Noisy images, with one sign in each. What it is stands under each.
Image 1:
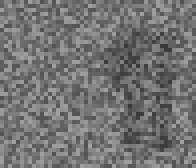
pilcrow
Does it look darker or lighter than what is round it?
darker
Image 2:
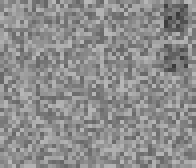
colon
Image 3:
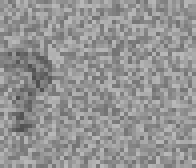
question mark
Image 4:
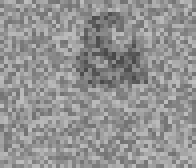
ampersand
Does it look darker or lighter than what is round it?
darker
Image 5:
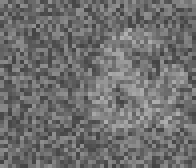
ampersand
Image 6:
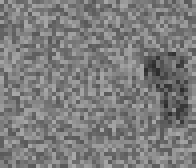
pilcrow
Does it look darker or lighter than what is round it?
darker
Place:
middle right
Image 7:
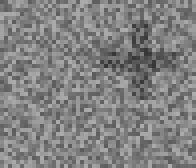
plus sign
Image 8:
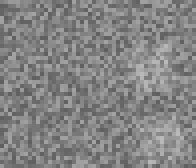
colon
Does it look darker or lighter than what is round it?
lighter
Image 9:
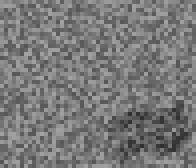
approximately sign
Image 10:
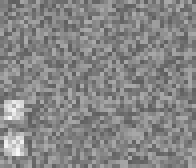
colon
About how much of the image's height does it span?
a third
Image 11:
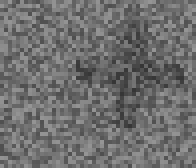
plus sign
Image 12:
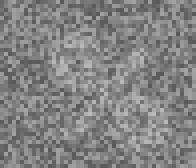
percent sign
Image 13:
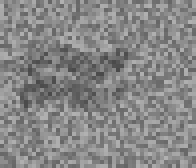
approximately sign
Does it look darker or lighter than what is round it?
darker
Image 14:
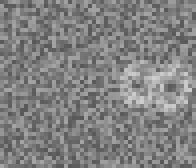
infinity sign
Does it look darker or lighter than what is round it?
lighter
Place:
middle right
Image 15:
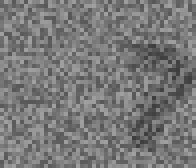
question mark
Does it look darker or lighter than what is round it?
darker
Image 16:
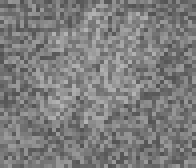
hash sign
